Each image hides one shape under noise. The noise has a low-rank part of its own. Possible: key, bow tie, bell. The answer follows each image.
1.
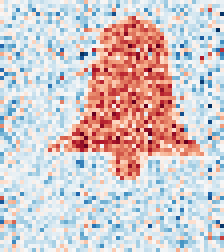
red bell
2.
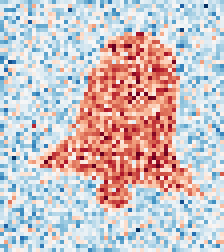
red bell
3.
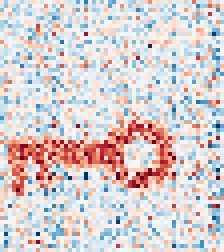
red key
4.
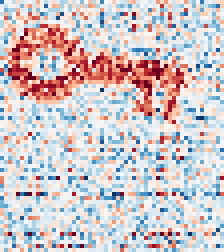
red key
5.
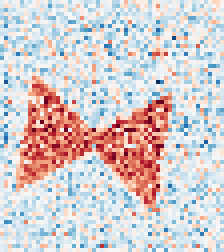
red bow tie
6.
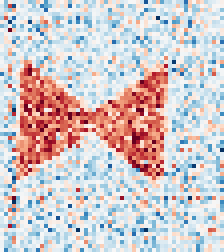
red bow tie
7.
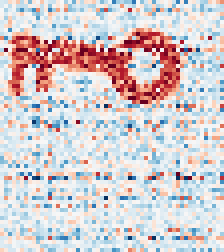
red key
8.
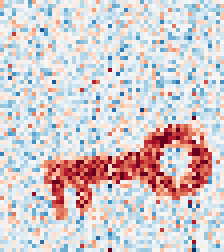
red key
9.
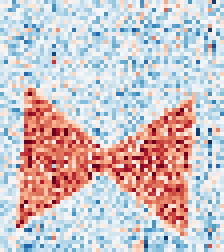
red bow tie
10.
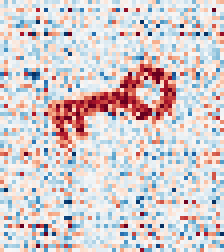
red key
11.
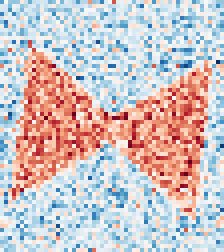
red bow tie
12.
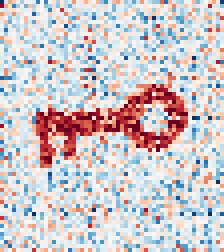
red key
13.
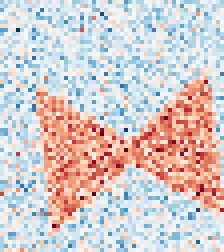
red bow tie
